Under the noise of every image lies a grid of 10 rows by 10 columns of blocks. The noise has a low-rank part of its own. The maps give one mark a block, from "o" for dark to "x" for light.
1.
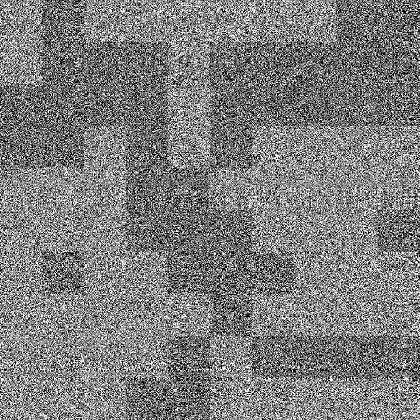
x o x x x x x x o o
x o o o x o o o o o
o o o o x o o o o o
o o x o x o x x x x
x x x o o x x x x x
x x x o o o x x x o
x o x x o o o x x x
x x x x x o x x x x
x x x x o x o o o o
x x x o o x x x x x
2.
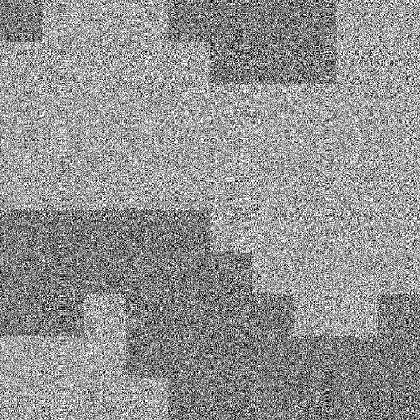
o x x x o o o o x x
x x x x x o o o x x
x x x x x x x x x x
x x x x x x x x x x
x x x x x x x x x x
o o o o o x x x x x
o o o o o o x x x x
o o x o o o o x x o
x x x o o o o o o o
x x x x o o o o o o
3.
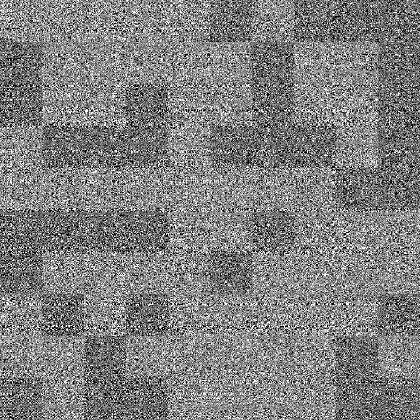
x x x x x o x o o o
o x x x x x o x x o
o x x o x x o x x o
x o o o x o o o x o
x x x x x x x x o o
o o o o x x o x x x
o x x x x o x x x x
x o x o x x x x x o
x x o x x x x x o x
o x o o x x x x o o
